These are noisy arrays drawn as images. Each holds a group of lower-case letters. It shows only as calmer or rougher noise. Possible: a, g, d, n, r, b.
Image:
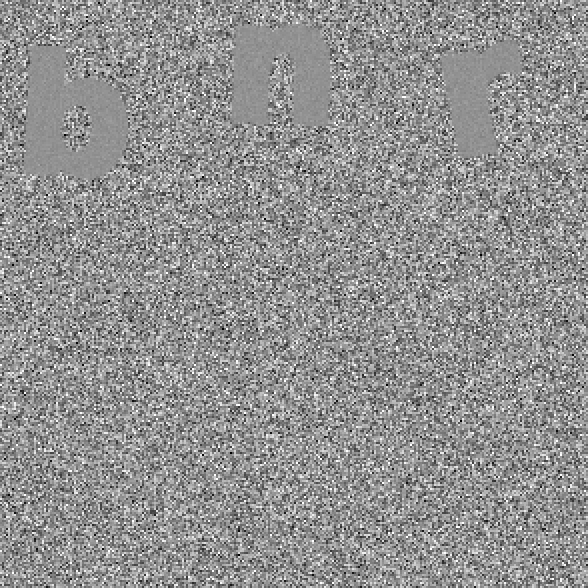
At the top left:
b
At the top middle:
n
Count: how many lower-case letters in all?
3
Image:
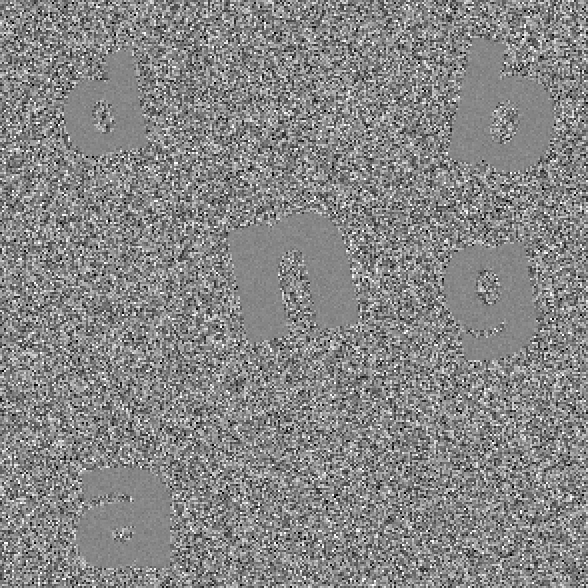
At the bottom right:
nothing
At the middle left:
nothing
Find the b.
top right
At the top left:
d
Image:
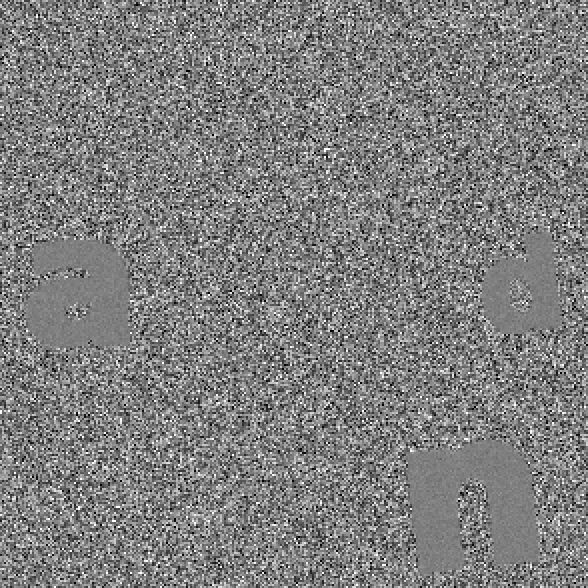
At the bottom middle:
nothing
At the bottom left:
nothing
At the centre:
nothing
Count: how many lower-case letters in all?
3
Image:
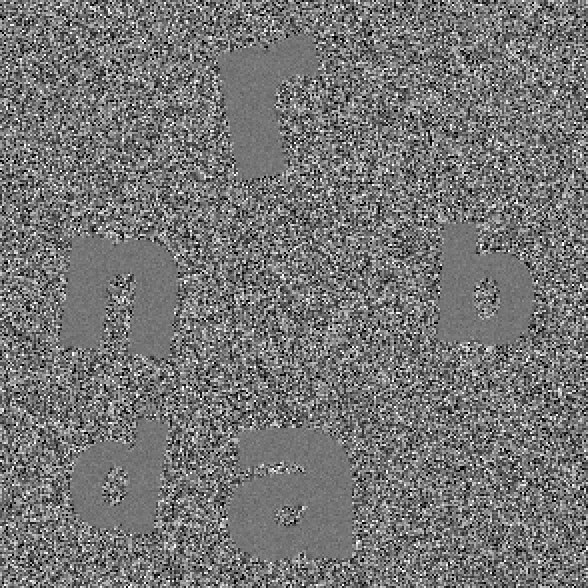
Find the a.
bottom middle
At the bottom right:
nothing
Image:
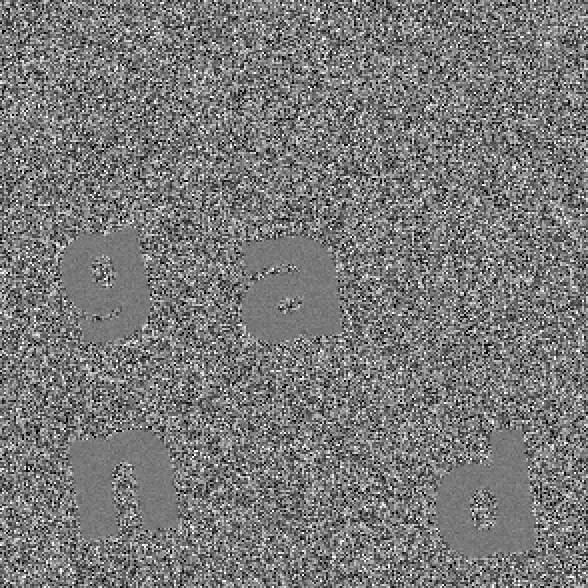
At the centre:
a
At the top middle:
nothing
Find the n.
bottom left
